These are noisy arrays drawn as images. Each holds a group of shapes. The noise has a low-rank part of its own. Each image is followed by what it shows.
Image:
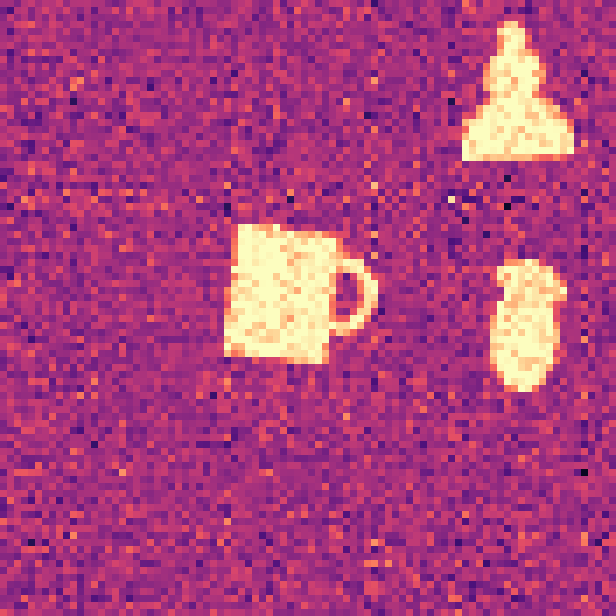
top right: chess pawn; centre: cup; middle right: footprint
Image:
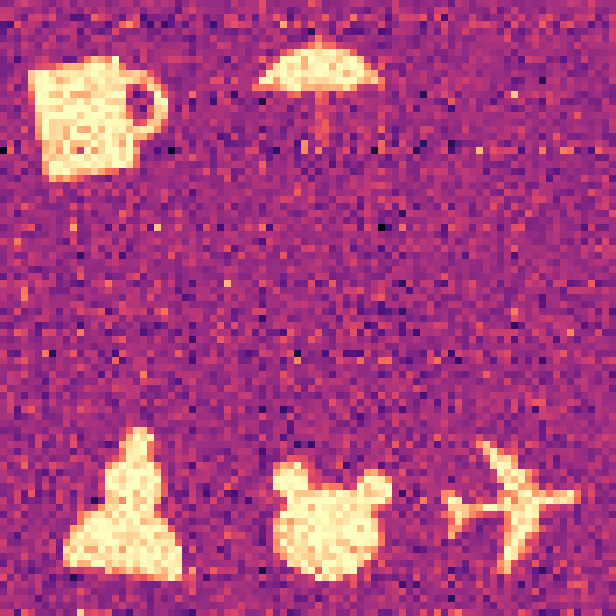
top left: cup; top middle: umbrella; bottom left: chess pawn; bottom middle: bear's head; bottom right: airplane
